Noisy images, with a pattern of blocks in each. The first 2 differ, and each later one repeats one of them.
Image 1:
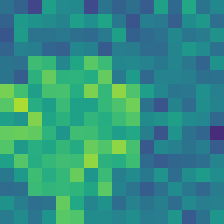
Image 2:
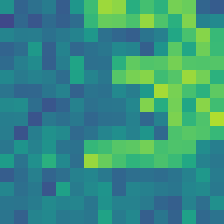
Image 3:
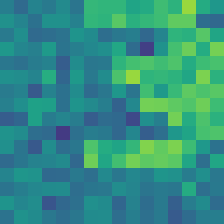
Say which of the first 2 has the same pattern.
2
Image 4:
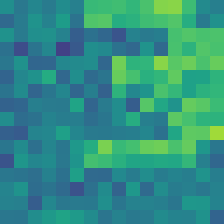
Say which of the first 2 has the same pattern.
2
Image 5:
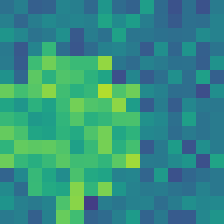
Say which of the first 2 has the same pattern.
1
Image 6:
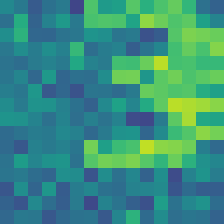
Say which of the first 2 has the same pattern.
2
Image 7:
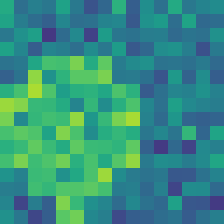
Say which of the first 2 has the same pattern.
1
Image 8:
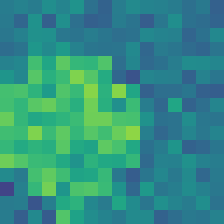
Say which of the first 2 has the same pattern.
1
